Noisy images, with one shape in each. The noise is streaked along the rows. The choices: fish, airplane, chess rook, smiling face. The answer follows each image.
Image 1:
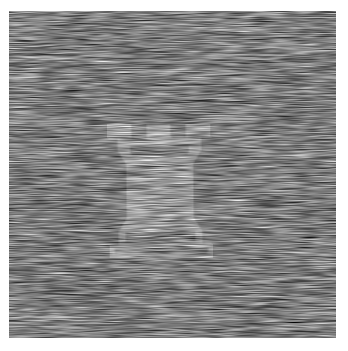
chess rook
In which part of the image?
centre
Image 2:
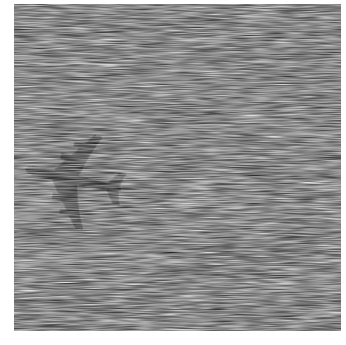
airplane
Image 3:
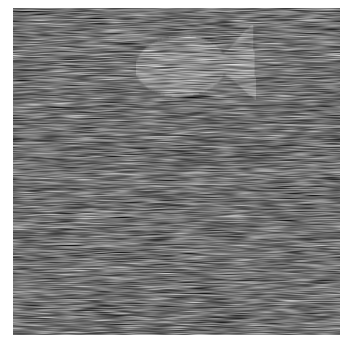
fish
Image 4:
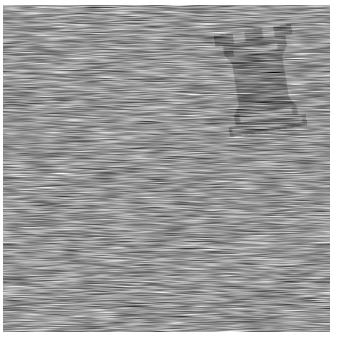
chess rook
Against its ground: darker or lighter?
darker
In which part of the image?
top right
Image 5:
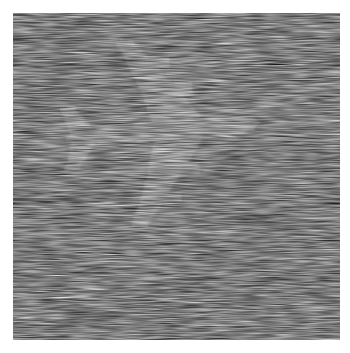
airplane
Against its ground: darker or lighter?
lighter
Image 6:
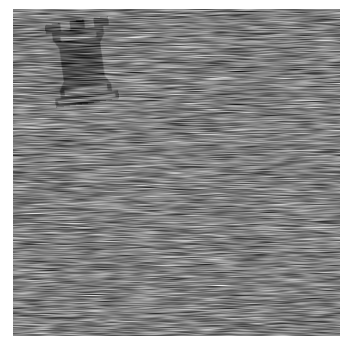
chess rook
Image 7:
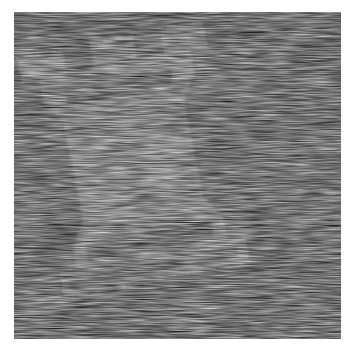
chess rook
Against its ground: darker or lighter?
lighter
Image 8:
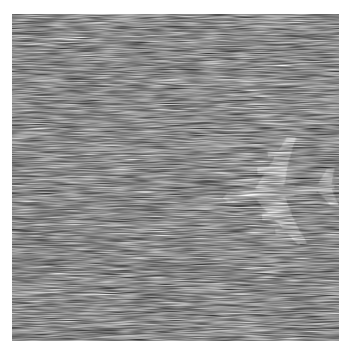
airplane
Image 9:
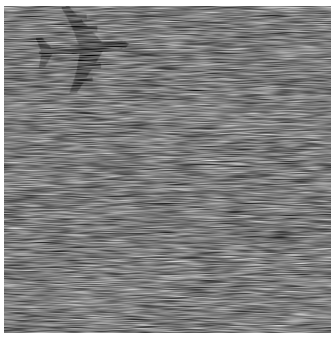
airplane
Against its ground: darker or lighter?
darker
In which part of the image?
top left
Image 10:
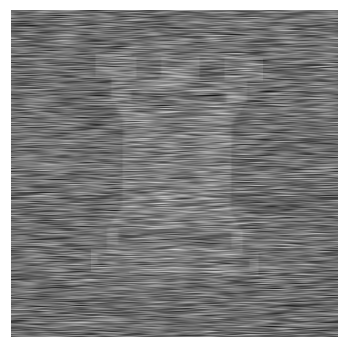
chess rook
